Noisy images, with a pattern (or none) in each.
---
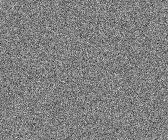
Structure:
only noise
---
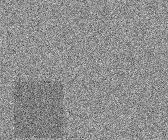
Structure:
one block
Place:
bottom left
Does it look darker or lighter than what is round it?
darker
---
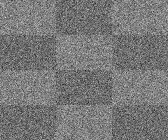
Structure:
a checkerboard
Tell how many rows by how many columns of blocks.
4 by 3
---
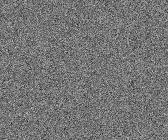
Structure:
only noise
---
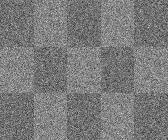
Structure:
a checkerboard
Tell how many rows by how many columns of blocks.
3 by 5
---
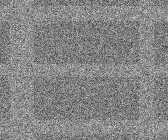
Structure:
bands of rows crossing bands of columns
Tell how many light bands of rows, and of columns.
3 and 2
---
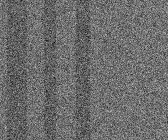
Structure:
bands of columns
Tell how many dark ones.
3
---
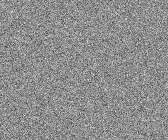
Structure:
only noise
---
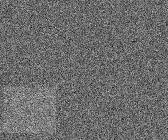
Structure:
one block
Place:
bottom left
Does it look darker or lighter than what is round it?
lighter
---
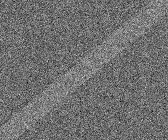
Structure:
a diagonal band
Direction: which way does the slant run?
bottom left to top right
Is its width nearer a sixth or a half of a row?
a sixth
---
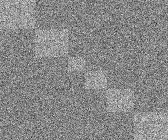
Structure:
blocks along the diagonal
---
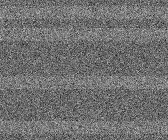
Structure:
bands of rows
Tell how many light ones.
4
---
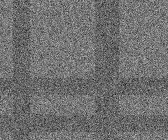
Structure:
bands of rows crossing bands of columns
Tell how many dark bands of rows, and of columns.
2 and 2
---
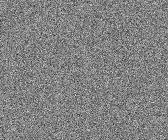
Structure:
only noise
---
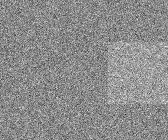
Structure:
one block
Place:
middle right
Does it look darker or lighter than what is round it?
lighter
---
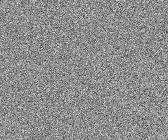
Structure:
only noise
